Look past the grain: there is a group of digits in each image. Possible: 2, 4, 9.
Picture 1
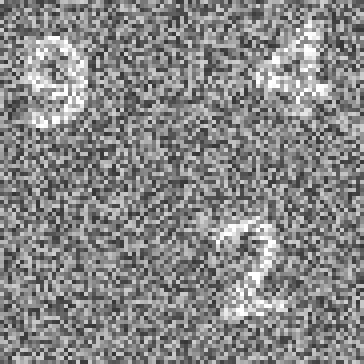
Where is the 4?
top right
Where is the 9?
top left
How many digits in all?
3
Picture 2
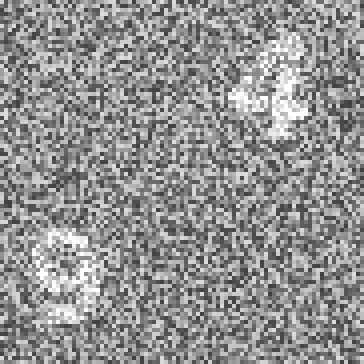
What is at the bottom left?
9
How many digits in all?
2
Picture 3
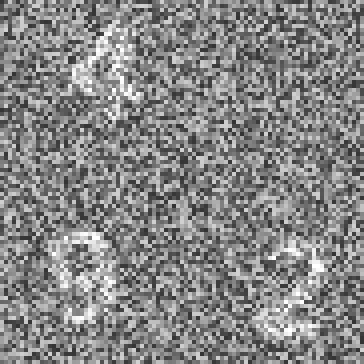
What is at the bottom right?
2
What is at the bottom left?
9
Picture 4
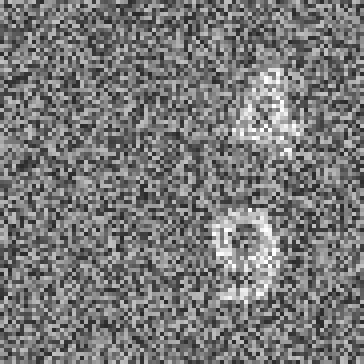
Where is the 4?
top right
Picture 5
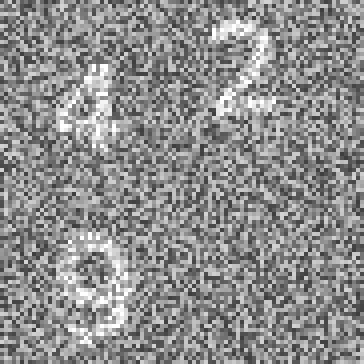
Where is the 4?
top left
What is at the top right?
2
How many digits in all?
3
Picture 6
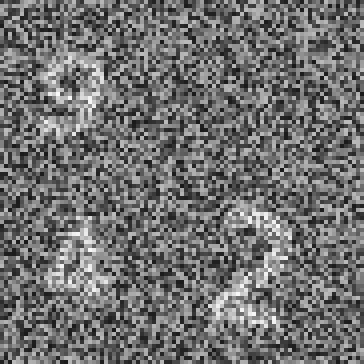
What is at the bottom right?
2
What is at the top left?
9
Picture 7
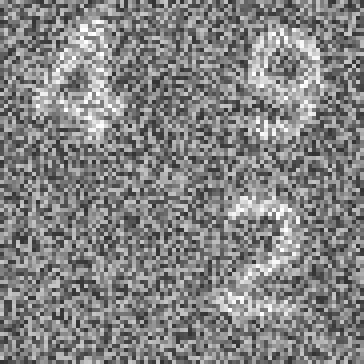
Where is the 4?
top left
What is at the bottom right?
2
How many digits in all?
3
